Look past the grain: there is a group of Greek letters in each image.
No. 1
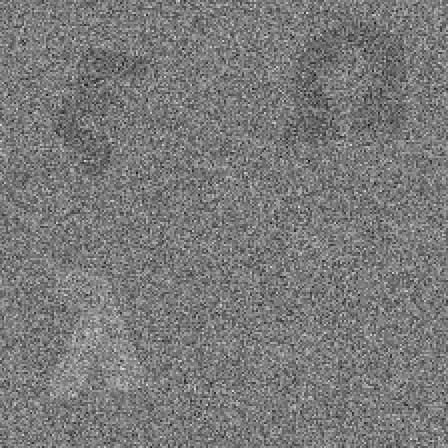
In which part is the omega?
top right
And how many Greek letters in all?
3
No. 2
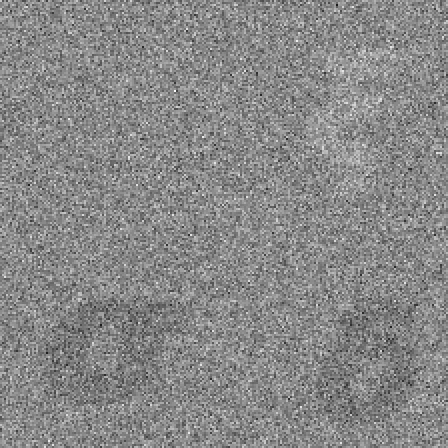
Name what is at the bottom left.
sigma
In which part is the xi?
top right
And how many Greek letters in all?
3
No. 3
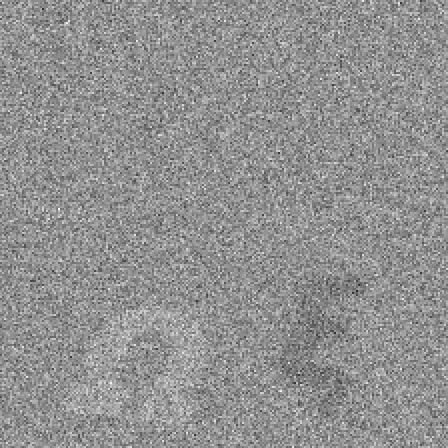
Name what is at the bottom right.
xi
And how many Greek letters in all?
2
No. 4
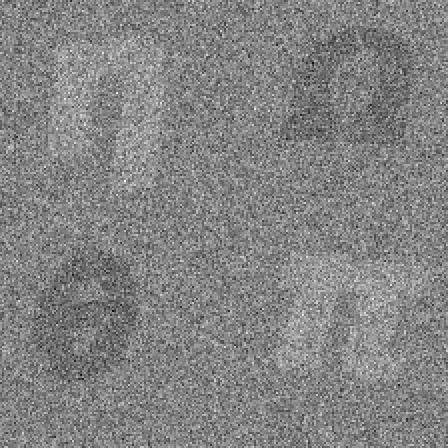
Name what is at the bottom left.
theta
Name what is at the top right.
omega
